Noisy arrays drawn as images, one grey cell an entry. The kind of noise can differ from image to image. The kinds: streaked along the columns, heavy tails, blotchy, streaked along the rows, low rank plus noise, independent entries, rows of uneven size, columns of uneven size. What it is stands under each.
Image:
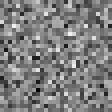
independent entries
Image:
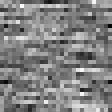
streaked along the rows
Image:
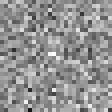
low rank plus noise
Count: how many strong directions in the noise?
three or four
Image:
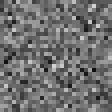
independent entries
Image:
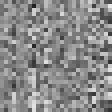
columns of uneven size
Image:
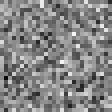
independent entries
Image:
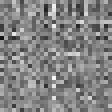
low rank plus noise
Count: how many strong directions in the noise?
two
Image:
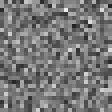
independent entries
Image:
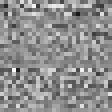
rows of uneven size
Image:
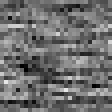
streaked along the rows
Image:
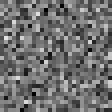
independent entries
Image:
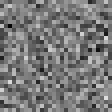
low rank plus noise
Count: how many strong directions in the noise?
five to eight
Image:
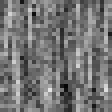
streaked along the columns
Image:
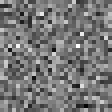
independent entries
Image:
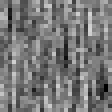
streaked along the columns
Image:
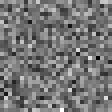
independent entries
